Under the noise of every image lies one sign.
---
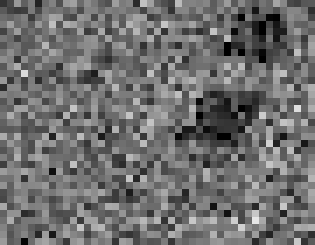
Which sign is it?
colon
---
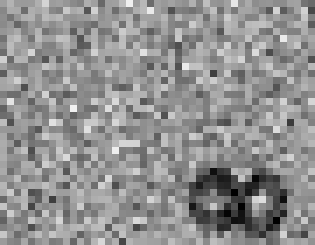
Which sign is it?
infinity sign
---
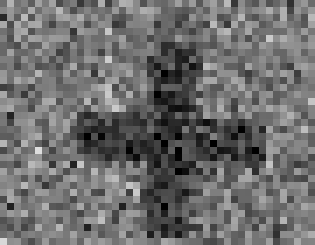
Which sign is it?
plus sign
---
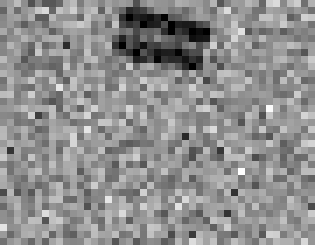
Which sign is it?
equals sign
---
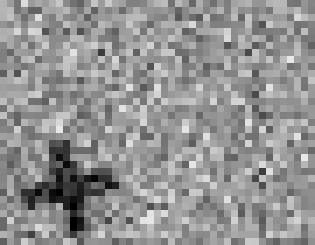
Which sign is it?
plus sign
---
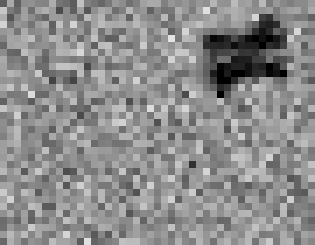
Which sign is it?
not-equal sign
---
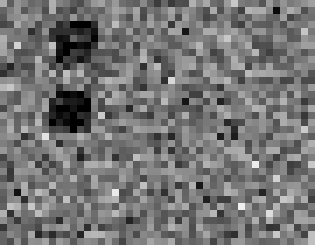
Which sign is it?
colon
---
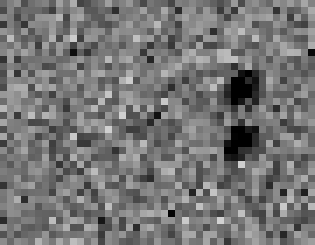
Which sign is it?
colon
